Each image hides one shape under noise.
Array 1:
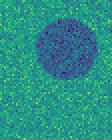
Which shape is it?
disc
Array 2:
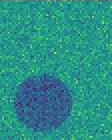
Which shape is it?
disc
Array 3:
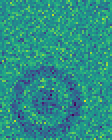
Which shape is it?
bullseye
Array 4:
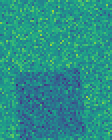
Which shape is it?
square
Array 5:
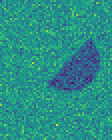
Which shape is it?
half disc
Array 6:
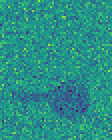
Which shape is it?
lollipop
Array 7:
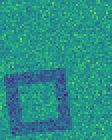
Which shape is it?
square frame
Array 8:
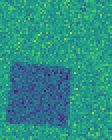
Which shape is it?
square
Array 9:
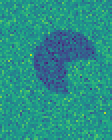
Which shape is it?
disc with a wedge cut out
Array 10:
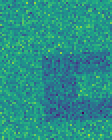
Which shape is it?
square with a notch
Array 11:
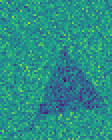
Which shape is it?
triangle
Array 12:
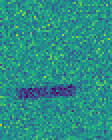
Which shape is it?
bar
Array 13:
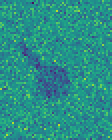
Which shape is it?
lollipop
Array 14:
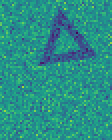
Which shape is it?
triangle frame
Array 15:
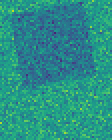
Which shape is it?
square
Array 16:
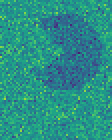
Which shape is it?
disc with a wedge cut out
